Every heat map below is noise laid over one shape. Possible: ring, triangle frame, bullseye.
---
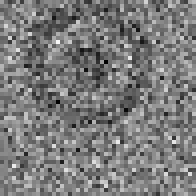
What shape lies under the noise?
bullseye
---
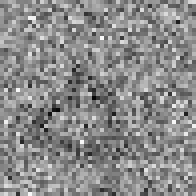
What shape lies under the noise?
triangle frame
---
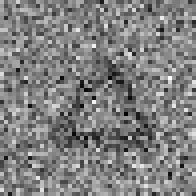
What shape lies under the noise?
triangle frame
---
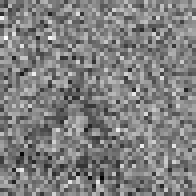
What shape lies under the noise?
triangle frame
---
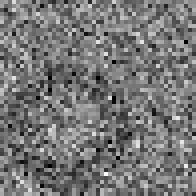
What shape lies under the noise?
ring
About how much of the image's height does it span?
two thirds
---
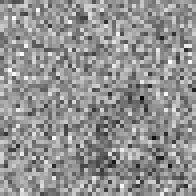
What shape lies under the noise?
triangle frame
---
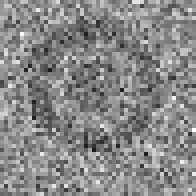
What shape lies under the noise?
bullseye
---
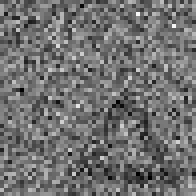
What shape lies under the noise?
triangle frame
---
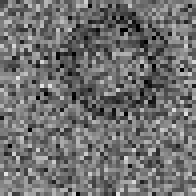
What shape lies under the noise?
ring
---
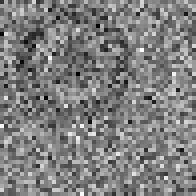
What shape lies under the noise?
bullseye
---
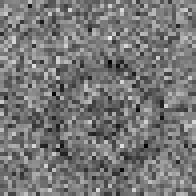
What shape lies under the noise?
bullseye
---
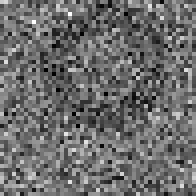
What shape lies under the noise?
ring
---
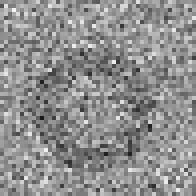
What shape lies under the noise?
ring
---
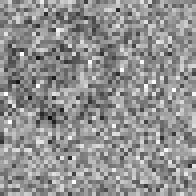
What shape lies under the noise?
bullseye
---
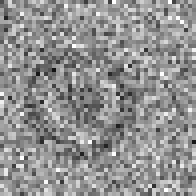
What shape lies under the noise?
bullseye
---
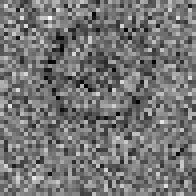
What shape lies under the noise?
bullseye
